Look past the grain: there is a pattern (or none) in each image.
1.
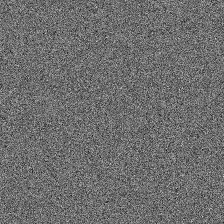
only noise
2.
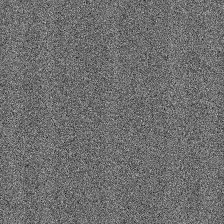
bands of columns
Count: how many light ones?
5
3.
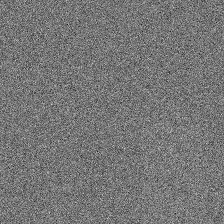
one block
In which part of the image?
bottom right
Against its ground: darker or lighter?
lighter
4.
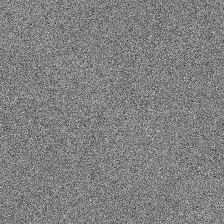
blocks along the diagonal
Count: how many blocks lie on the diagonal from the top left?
4
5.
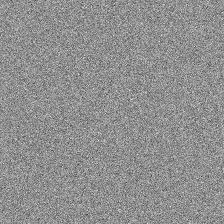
only noise
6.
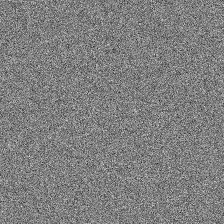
only noise
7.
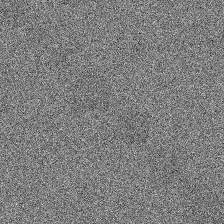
blocks along the diagonal
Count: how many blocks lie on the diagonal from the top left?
7
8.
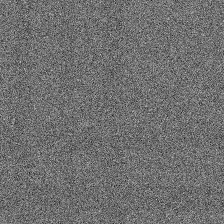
bands of rows crossing bands of columns
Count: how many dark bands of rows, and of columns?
2 and 3
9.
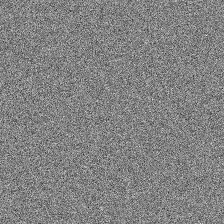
only noise
